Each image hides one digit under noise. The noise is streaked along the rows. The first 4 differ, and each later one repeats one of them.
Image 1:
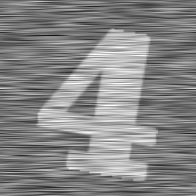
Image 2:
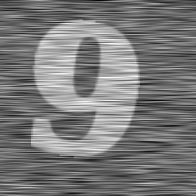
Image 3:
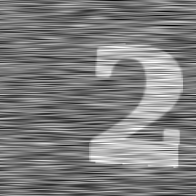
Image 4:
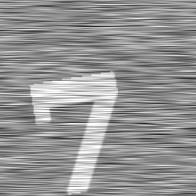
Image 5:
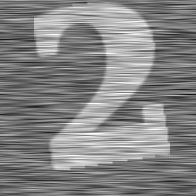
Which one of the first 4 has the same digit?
3
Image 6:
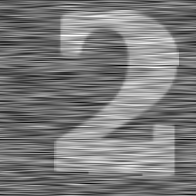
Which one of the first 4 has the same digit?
3
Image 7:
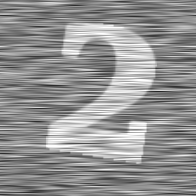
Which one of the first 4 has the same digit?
3
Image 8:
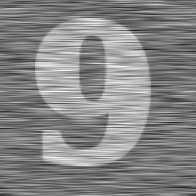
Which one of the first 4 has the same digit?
2
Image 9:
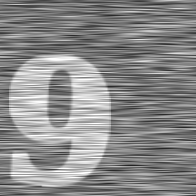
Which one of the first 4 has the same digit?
2
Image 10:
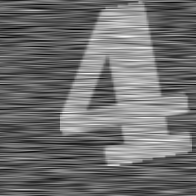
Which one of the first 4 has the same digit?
1
